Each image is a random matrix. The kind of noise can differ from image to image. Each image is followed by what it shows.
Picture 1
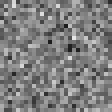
independent entries
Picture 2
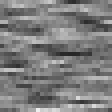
streaked along the rows
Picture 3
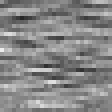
streaked along the rows
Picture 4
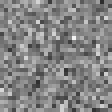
independent entries
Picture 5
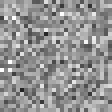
independent entries
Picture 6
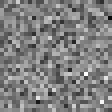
independent entries
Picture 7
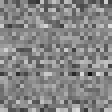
rows of uneven size
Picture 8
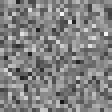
independent entries
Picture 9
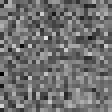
low rank plus noise
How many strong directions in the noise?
five to eight
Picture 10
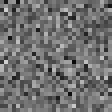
low rank plus noise
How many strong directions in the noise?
five to eight
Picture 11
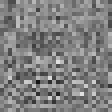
low rank plus noise
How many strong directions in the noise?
two
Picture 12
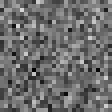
independent entries
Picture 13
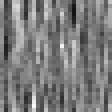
streaked along the columns
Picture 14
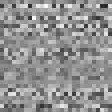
rows of uneven size
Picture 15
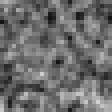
blotchy
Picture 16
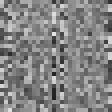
columns of uneven size
